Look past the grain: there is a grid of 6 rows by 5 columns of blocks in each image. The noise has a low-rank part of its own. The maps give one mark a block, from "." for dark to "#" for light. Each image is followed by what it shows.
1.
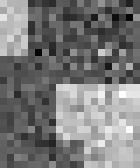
#....
#....
.....
..###
..###
...##
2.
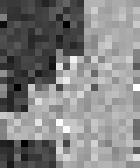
...##
...##
..###
.####
#####
..###
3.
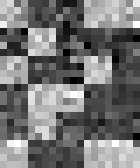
#..##
.#...
#..#.
.##..
.#...
#..##
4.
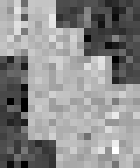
##...
###..
.###.
.####
.####
..###
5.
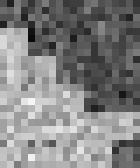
.....
#....
##...
###..
#####
####.
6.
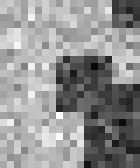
####.
#####
##..#
##...
###..
###..
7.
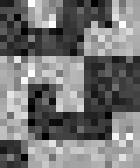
.#..#
...##
###..
#.#..
#...#
.####
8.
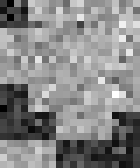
.####
#####
#####
.####
..##.
##...
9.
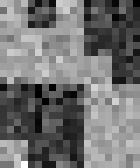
#.#..
###..
####.
...##
...##
#..##
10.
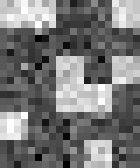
##..#
.....
..#.#
..##.
#....
...#.
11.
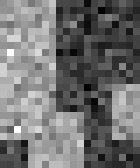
##...
##...
##...
##..#
###.#
.##..
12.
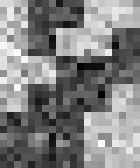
#..##
#.##.
##...
#...#
...##
...##
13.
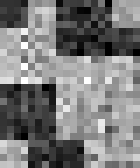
.#..#
##...
#####
..###
..###
#..##
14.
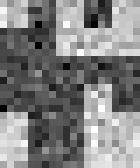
#.#.#
..###
.....
...#.
#..##
#..##
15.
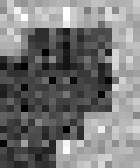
#####
#...#
....#
....#
...##
..###
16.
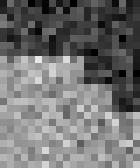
.....
.....
###..
####.
#####
#####
